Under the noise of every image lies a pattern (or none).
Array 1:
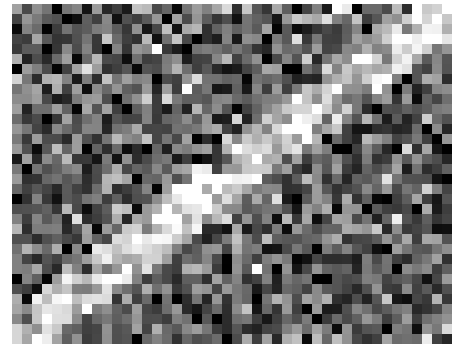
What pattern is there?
a diagonal band
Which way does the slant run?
bottom left to top right
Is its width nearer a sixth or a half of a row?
a sixth
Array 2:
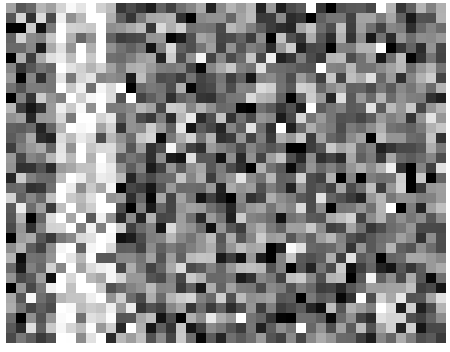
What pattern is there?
one band of columns
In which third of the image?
left
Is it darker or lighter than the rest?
lighter
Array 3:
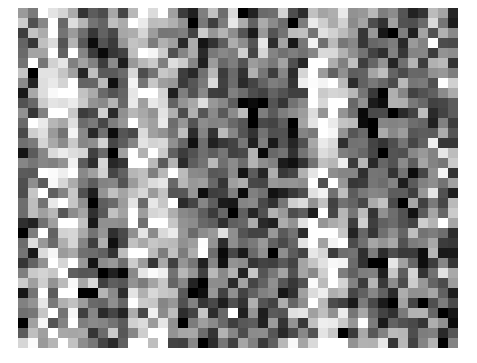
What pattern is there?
bands of columns
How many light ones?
3
